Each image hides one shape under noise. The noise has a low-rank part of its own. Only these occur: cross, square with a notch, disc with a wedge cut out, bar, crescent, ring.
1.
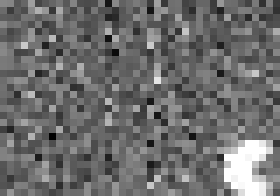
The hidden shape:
disc with a wedge cut out
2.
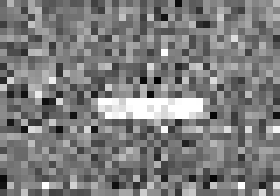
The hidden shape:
bar
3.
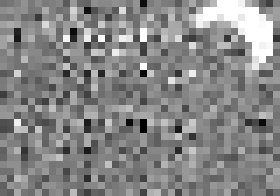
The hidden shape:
crescent
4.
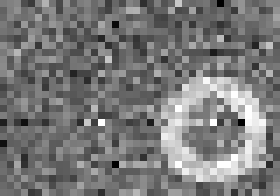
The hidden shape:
ring
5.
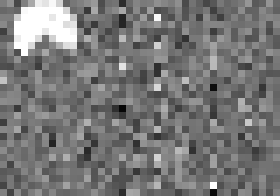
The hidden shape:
disc with a wedge cut out
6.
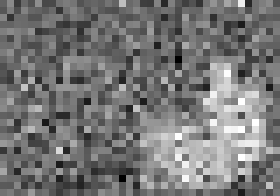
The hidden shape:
disc with a wedge cut out
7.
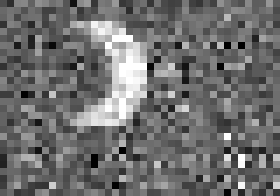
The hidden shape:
crescent
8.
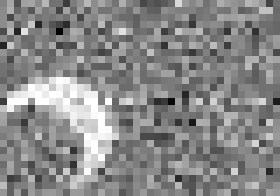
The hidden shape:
crescent
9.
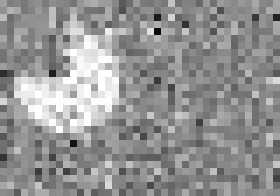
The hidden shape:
disc with a wedge cut out
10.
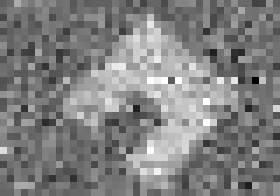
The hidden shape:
square with a notch
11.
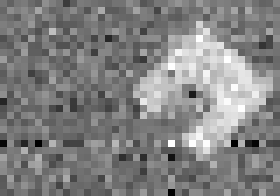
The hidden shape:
square with a notch
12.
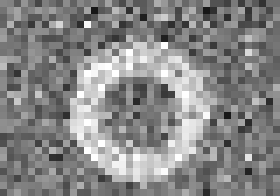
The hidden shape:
ring
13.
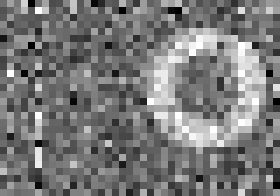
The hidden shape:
ring
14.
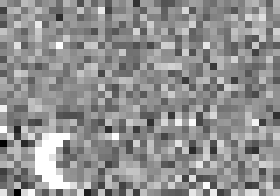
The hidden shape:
crescent
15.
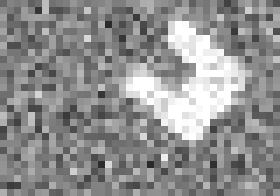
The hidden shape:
square with a notch
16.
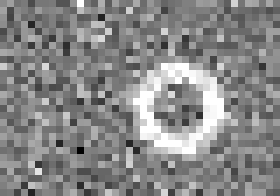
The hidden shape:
ring
